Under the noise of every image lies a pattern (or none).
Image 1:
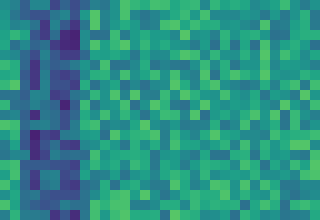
one vertical stripe
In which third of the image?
left
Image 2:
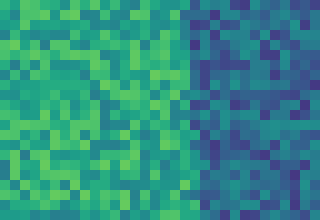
a sharp edge
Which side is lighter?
left
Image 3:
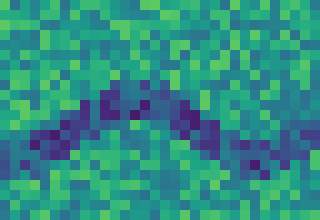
a wavy band
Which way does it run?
left to right
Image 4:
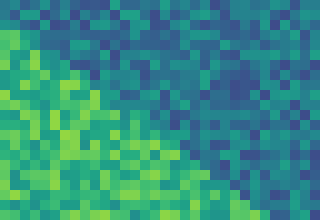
a sharp edge
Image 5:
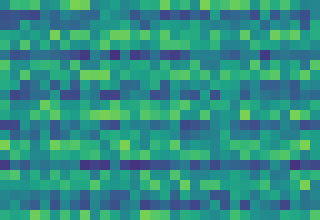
horizontal stripes
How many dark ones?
6
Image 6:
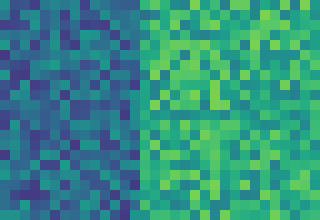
a sharp edge
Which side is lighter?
right
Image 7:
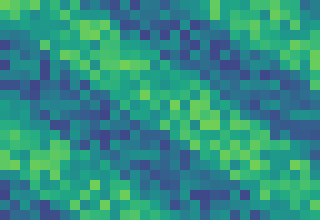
diagonal stripes
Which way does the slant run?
top left to bottom right
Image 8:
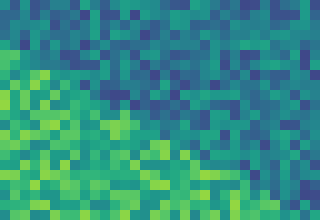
a sharp edge
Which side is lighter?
bottom left
